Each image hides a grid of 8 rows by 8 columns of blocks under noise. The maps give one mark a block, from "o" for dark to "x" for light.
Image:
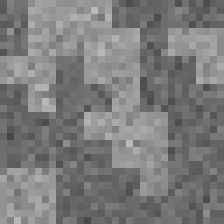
o x x x o o o o
o x x x x o x x
x x o x x o o x
o x o o x o o o
o o o x x x o o
o o o o x x o o
x x o o o x o o
x x o o o o o o
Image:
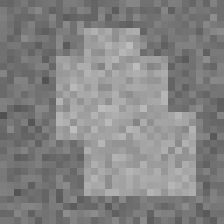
o o o o o o o o
o o o x x o o o
o o x x x x o o
o o x x x x o o
o o x x x x x o
o o o x x x x o
o o o x x x x o
o o o o o o o o
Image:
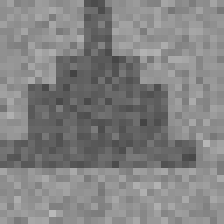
x x x o x x x x
x x x o x x x x
x x o o o x x x
x o o o o o x x
x o o o o o x x
o o o o o o o x
x x x x x x x x
x x x x x x x x
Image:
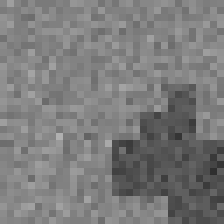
x x x x x x x x
x x x x x x x x
x x x x x x x x
x x x x x x o x
x x x x x o o x
x x x x o o o o
x x x x o o o o
x x x x x x o o
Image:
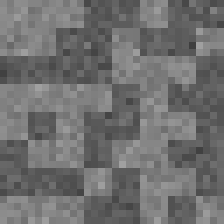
x x x o o x o o
x x o o x o o x
o o o o x x x o
x x x x o x o o
x o x o o x x o
o x x o x x o o
o o o x o x x o
x x x o o x o x
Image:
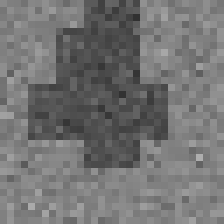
x x x o o x x x
x x o o o x x x
x x o o o x x x
x o o o o o x x
x o o o o o x x
x x x o o x x x
x x x x x x x x
x x x x x x x x
